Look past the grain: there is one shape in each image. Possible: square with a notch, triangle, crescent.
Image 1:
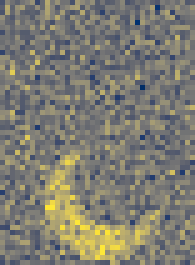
crescent
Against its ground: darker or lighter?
lighter
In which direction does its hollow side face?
up and right
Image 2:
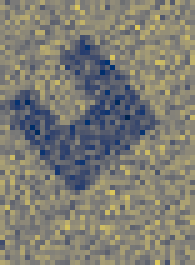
square with a notch
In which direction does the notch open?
up and left
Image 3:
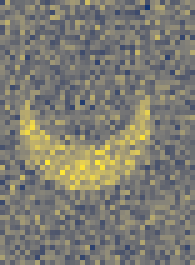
crescent
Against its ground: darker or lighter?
lighter
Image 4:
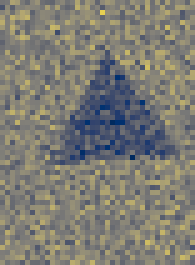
triangle
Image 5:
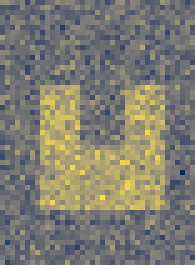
square with a notch
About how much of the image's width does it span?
two thirds
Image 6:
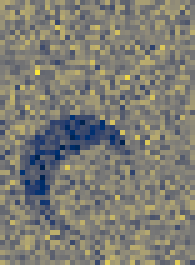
crescent
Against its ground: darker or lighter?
darker
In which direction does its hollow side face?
down and right
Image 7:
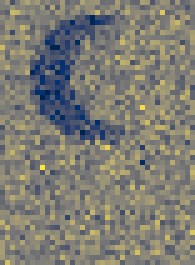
crescent
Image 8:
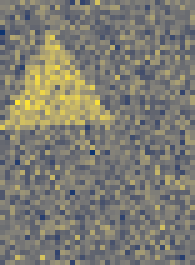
triangle
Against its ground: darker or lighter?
lighter
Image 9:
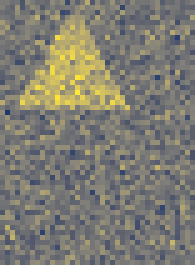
triangle
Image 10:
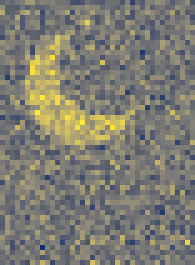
crescent
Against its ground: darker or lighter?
lighter
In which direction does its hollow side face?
up and right
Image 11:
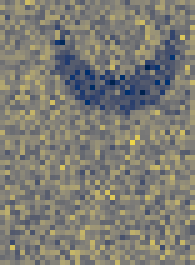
crescent
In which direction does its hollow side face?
up
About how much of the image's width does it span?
two thirds
